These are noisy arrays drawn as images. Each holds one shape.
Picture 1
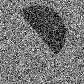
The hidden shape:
half disc
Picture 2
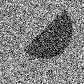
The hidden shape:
half disc
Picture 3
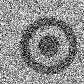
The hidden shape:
bullseye
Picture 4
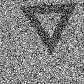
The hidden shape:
triangle frame
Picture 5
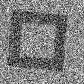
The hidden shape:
square frame
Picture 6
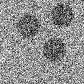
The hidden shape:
three dots
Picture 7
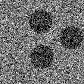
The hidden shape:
three dots
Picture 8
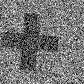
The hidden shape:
cross
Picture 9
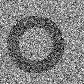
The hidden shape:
ring
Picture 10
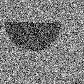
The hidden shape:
half disc
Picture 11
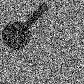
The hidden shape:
lollipop
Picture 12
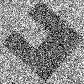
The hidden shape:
square with a notch
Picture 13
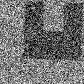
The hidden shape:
square with a notch
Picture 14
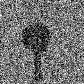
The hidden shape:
lollipop
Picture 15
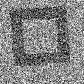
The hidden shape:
square frame
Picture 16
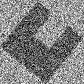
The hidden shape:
square with a notch
